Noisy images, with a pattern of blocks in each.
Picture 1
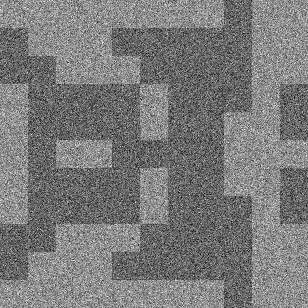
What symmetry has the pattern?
top and bottom mirror each other
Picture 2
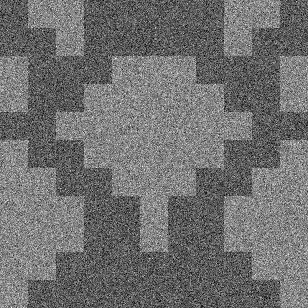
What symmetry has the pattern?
left and right mirror each other
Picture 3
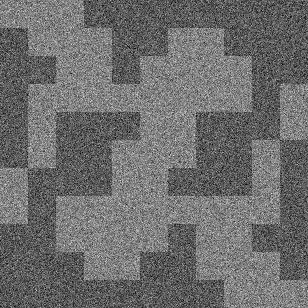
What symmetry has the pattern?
the same after a half turn
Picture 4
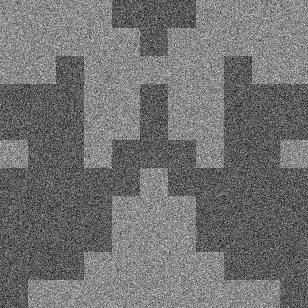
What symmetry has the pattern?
left and right mirror each other
